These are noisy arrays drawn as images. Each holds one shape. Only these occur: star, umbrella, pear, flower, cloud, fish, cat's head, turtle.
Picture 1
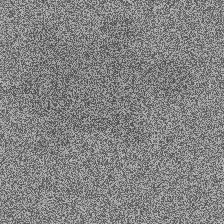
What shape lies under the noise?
turtle
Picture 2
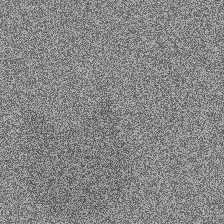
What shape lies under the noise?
cat's head
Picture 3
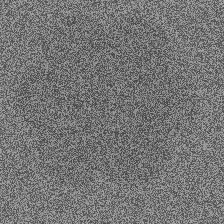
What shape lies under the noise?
flower
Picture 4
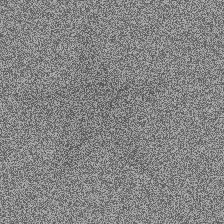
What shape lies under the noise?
star
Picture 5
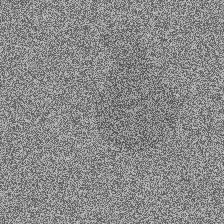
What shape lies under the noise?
pear
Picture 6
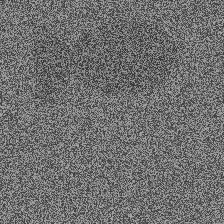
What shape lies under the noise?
fish
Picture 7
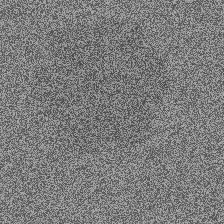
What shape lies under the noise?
flower
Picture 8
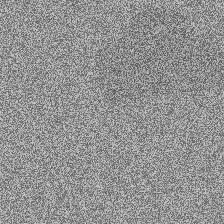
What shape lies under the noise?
cloud
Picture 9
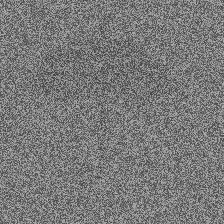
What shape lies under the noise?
umbrella
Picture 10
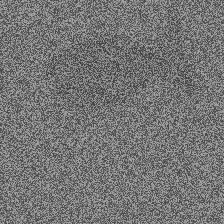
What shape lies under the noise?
fish
